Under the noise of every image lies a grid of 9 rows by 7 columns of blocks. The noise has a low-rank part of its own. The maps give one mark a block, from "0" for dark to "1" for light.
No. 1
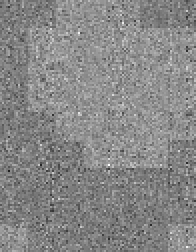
0 0 1 1 1 0 0
0 1 1 1 1 1 1
0 1 1 1 1 1 1
0 1 1 1 1 1 1
0 0 1 1 1 1 1
0 0 0 1 1 1 0
0 0 0 0 0 0 0
0 0 0 0 0 0 0
1 0 0 0 0 0 1
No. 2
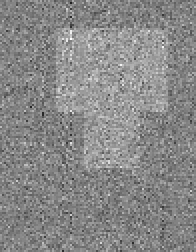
0 0 0 0 0 0 0
0 0 1 1 1 1 0
0 0 1 1 1 1 0
0 0 1 1 1 1 0
0 0 0 1 1 0 0
0 0 0 1 1 0 0
0 0 0 0 0 0 0
0 0 0 0 0 0 0
0 0 0 0 0 0 0
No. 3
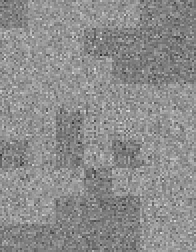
0 1 1 1 1 0 0
1 1 1 0 0 0 0
1 1 1 1 0 0 0
1 1 1 1 1 1 1
1 1 0 1 1 1 1
0 1 0 1 0 1 1
1 1 1 0 1 1 1
1 1 0 0 0 1 1
0 0 0 0 0 1 1
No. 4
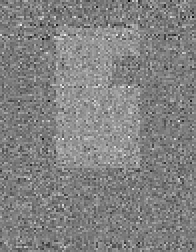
0 0 0 0 0 0 0
0 0 1 1 1 0 0
0 0 1 1 0 0 0
0 0 1 1 1 0 0
0 0 1 1 1 0 0
0 0 1 1 1 0 0
0 0 0 0 0 0 0
0 0 0 0 0 0 0
0 0 0 0 0 0 0
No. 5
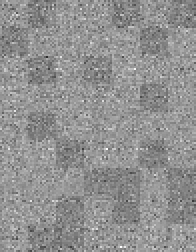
1 0 1 1 0 1 0
0 1 1 1 1 0 1
1 0 1 0 1 1 1
1 1 1 1 1 0 1
1 0 1 1 1 1 1
1 1 0 1 1 0 1
1 1 1 0 0 1 0
1 1 0 1 0 1 0
1 0 0 1 1 1 1
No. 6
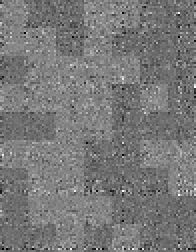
1 0 0 1 1 0 0
1 1 0 1 0 0 0
0 1 1 1 1 0 0
1 1 1 1 0 1 0
0 0 1 1 0 0 0
1 1 1 0 0 1 1
0 1 1 0 0 0 1
0 1 1 1 0 0 0
0 0 1 0 1 0 0
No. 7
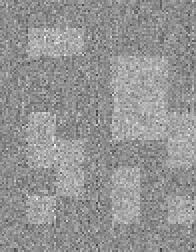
0 0 0 0 0 0 0
0 1 1 0 0 0 0
0 0 0 0 1 1 0
0 0 0 0 1 1 0
0 1 0 0 1 1 1
0 1 1 0 0 0 1
0 0 1 0 1 0 0
0 1 0 0 1 0 1
0 0 0 0 0 0 0
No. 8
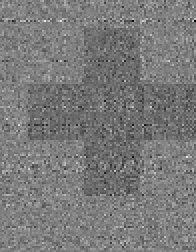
1 1 1 1 1 1 1
1 1 1 0 0 1 1
1 1 1 0 0 1 1
1 0 0 0 0 0 0
1 0 0 0 0 0 0
1 1 1 0 0 1 1
1 1 1 0 0 1 1
1 1 1 1 1 1 1
1 1 1 1 1 1 1
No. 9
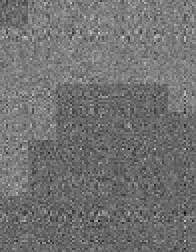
0 1 1 1 1 1 1
1 1 1 1 1 1 1
1 1 1 1 1 1 1
1 1 0 0 0 0 1
1 1 0 0 0 0 0
1 0 0 0 0 0 0
1 0 0 0 0 0 0
0 0 0 0 0 0 0
0 0 0 0 0 0 0
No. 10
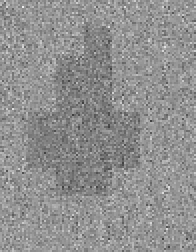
1 1 1 1 1 1 1
1 1 1 0 1 1 1
1 1 0 0 1 1 1
1 1 0 0 1 1 1
1 0 0 0 0 1 1
1 0 0 0 0 1 1
1 1 0 0 1 1 1
1 1 1 1 1 1 1
1 1 1 1 1 1 1
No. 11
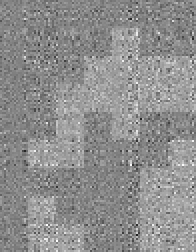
0 0 0 0 0 0 0
0 0 0 0 1 0 0
0 0 0 1 1 1 1
0 0 1 1 1 1 1
0 0 1 0 1 0 0
0 1 1 0 0 0 1
0 0 0 0 0 1 1
0 1 0 0 0 1 1
0 1 1 0 0 1 1
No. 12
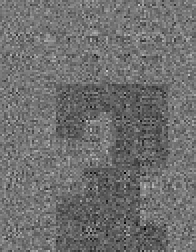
1 1 1 1 1 1 1
1 1 1 1 1 1 1
1 1 1 1 1 1 1
1 1 0 0 0 0 1
1 1 0 1 0 0 1
1 1 1 1 0 0 1
1 1 1 0 0 1 1
1 1 0 0 0 1 1
1 1 0 0 0 0 1
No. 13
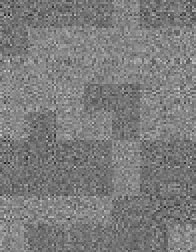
0 0 0 0 1 0 0
0 1 1 1 1 1 1
1 1 1 1 1 1 1
1 1 1 0 0 1 1
1 0 1 1 0 1 1
0 0 0 0 1 0 0
0 0 0 0 1 0 0
1 1 1 1 0 0 0
1 0 0 0 0 0 1
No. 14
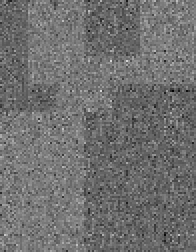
0 1 1 0 0 1 1
0 1 1 0 0 1 1
0 1 1 1 1 1 1
0 0 1 1 0 0 0
1 1 1 0 0 0 0
1 1 1 0 0 0 0
1 1 1 0 0 0 0
1 1 1 0 0 0 0
1 1 1 0 0 0 0
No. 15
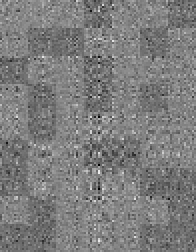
1 1 1 0 1 1 0
1 0 0 1 1 0 1
0 1 1 0 1 1 1
1 0 1 0 1 0 1
1 0 1 1 1 1 1
0 1 1 0 0 1 1
0 1 1 1 1 0 0
1 0 1 1 1 1 0
0 0 1 1 1 0 0
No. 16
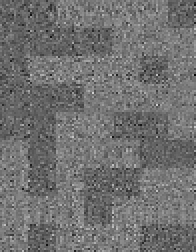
0 0 1 1 1 1 0
0 0 0 0 1 1 1
0 1 1 1 1 0 1
0 0 0 1 1 1 1
0 0 1 1 0 0 1
1 0 1 1 1 0 0
1 0 1 0 0 1 1
1 1 1 0 1 1 1
1 0 1 1 1 0 0
